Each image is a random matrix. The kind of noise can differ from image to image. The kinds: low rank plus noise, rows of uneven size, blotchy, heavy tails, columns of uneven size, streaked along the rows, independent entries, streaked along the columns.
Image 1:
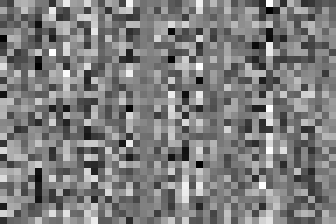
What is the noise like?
columns of uneven size
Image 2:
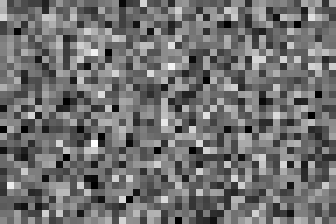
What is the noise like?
independent entries
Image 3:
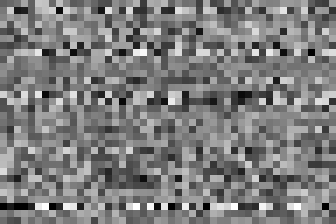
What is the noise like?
rows of uneven size
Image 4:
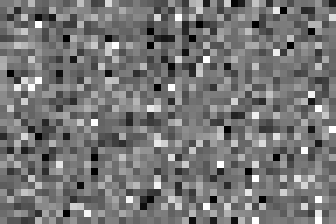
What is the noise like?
heavy tails
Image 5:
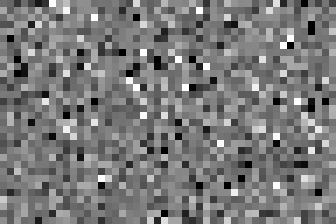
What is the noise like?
heavy tails
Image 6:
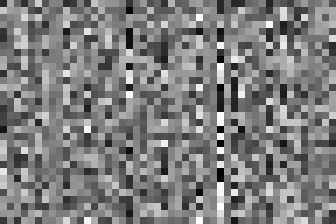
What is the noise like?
columns of uneven size
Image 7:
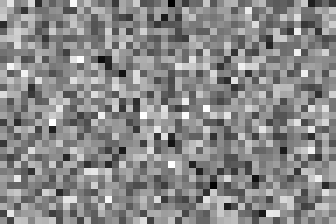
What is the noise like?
independent entries
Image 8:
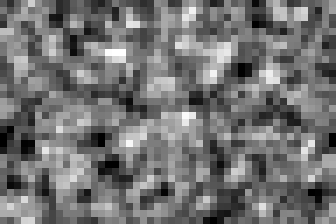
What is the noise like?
blotchy
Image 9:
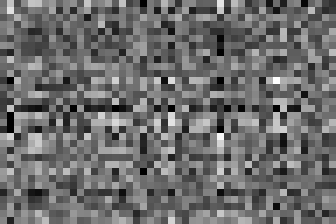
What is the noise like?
low rank plus noise
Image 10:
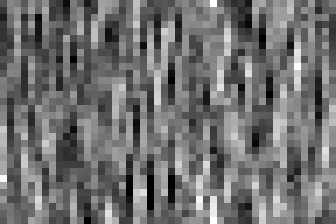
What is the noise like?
streaked along the columns
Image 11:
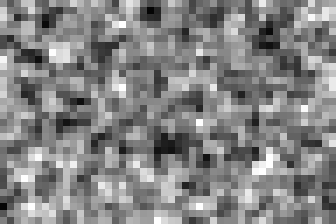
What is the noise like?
blotchy
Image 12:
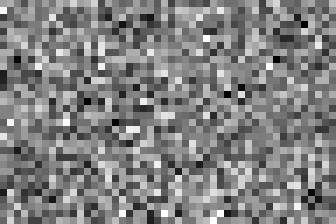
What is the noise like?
independent entries
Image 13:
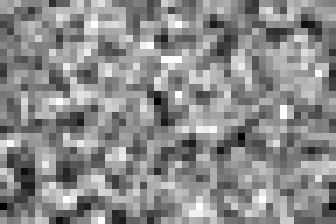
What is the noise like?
blotchy
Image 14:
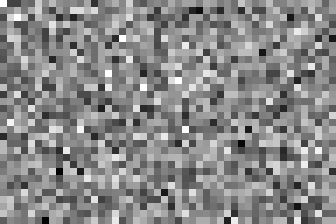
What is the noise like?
independent entries
